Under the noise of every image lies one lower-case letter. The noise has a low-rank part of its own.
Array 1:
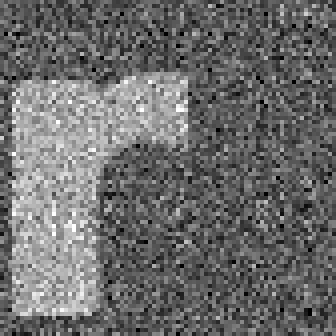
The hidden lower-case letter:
r
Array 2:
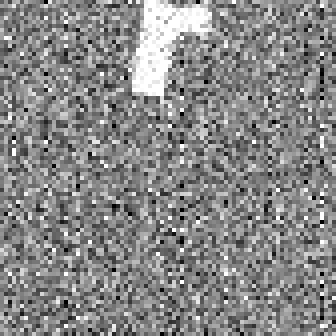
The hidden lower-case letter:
r
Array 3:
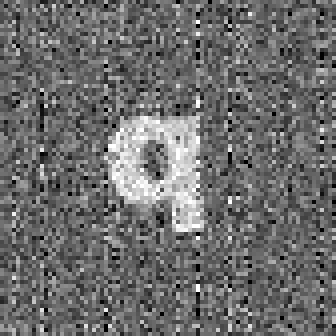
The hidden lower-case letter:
q
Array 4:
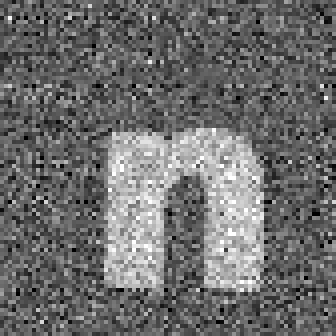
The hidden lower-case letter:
n
